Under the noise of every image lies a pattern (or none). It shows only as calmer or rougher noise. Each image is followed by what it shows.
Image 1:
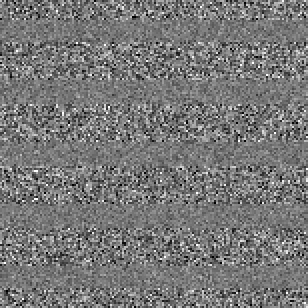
horizontal stripes
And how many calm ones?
5
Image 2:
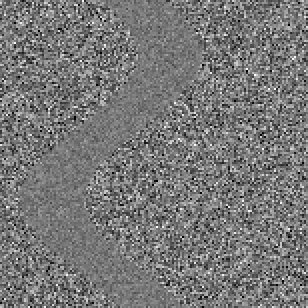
a wavy band
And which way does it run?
top to bottom
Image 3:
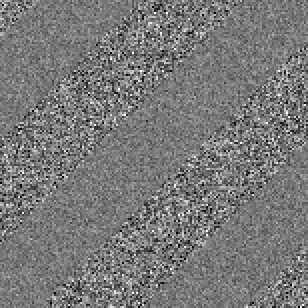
diagonal stripes
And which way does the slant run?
bottom left to top right
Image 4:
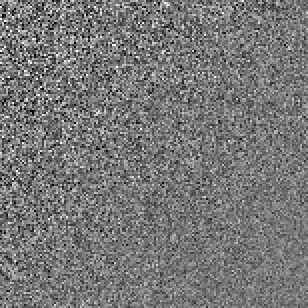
a smooth slope
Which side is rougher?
top left
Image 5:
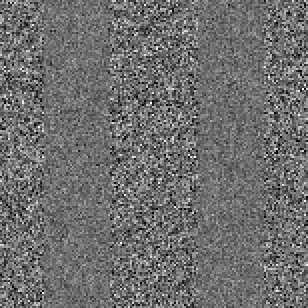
vertical stripes
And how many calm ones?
2
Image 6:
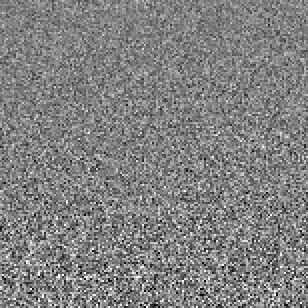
a smooth slope
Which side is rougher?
bottom
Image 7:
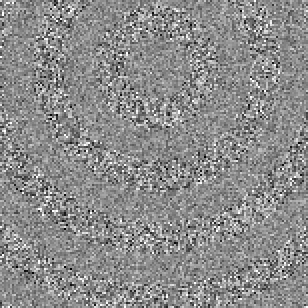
rings round one point
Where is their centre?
top middle
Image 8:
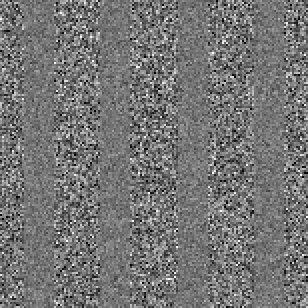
vertical stripes
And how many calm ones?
4
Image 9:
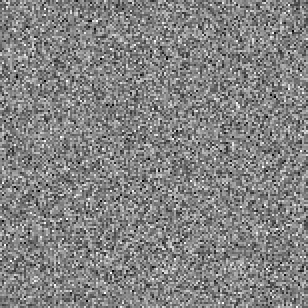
only noise
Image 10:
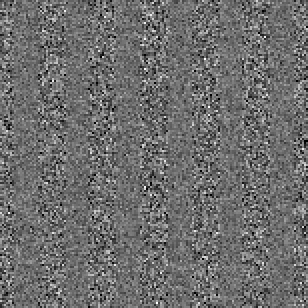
vertical stripes
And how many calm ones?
6
